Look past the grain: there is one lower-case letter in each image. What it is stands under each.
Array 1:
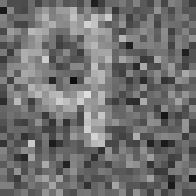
q
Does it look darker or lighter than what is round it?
lighter
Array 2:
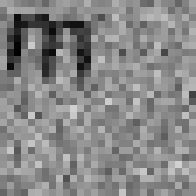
m
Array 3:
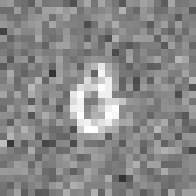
d
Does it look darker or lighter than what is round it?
lighter
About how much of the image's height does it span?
a third
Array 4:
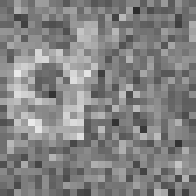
d
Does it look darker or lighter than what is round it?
lighter
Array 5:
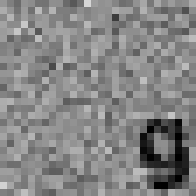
g
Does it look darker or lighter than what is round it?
darker
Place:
bottom right
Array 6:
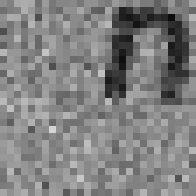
n
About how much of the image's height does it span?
half
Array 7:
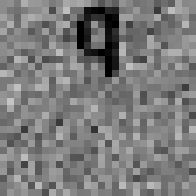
q
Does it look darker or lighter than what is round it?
darker
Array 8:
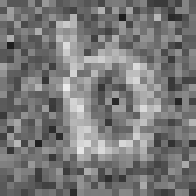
b
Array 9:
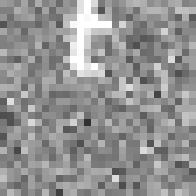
t
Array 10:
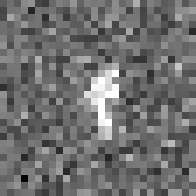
f
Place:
centre
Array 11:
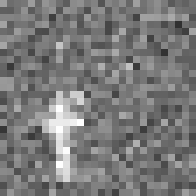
f
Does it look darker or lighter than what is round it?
lighter
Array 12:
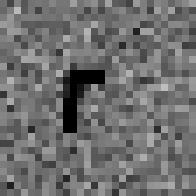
r
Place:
centre
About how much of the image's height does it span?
a third
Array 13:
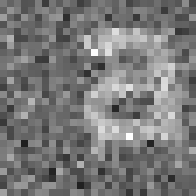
a
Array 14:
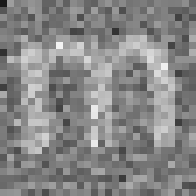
m
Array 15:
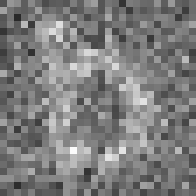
b
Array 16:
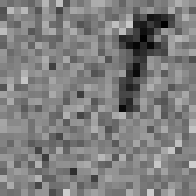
f
